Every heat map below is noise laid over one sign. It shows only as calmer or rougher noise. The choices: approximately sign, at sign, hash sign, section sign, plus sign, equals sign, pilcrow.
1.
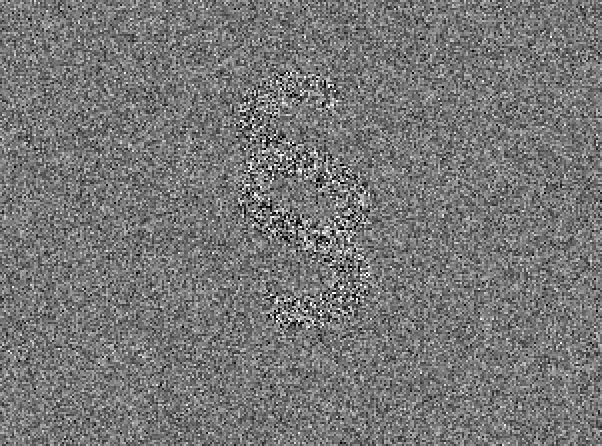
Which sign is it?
section sign
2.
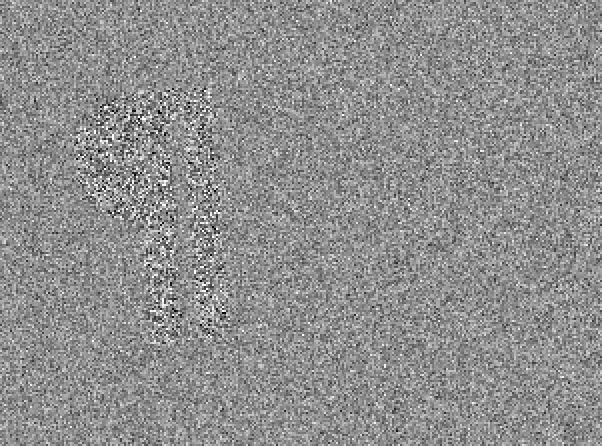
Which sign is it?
pilcrow
